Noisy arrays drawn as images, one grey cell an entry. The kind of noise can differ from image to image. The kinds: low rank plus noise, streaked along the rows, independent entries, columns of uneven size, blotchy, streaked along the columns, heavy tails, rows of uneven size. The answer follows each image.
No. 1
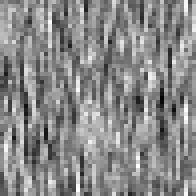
streaked along the columns
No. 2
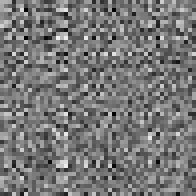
low rank plus noise
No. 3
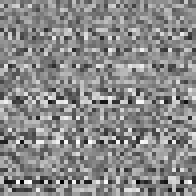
rows of uneven size
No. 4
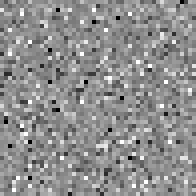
heavy tails
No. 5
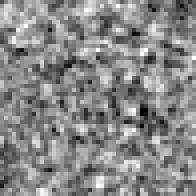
blotchy
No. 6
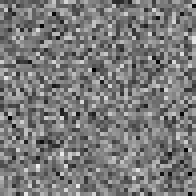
independent entries
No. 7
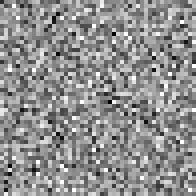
independent entries
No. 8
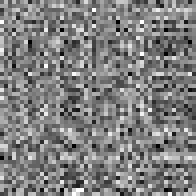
low rank plus noise
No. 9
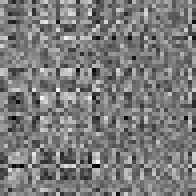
low rank plus noise
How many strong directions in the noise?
one
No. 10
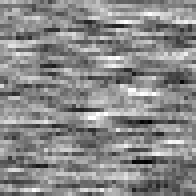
streaked along the rows
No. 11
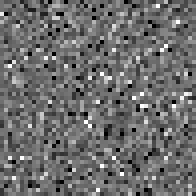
heavy tails
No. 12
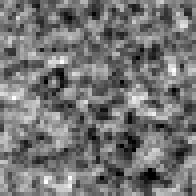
blotchy
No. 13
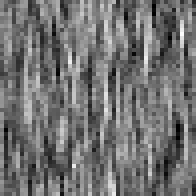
streaked along the columns
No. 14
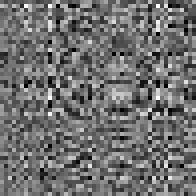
low rank plus noise
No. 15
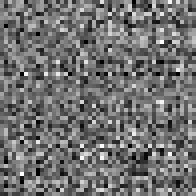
low rank plus noise
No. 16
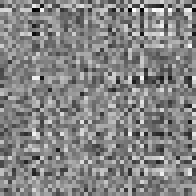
low rank plus noise
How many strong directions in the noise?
one
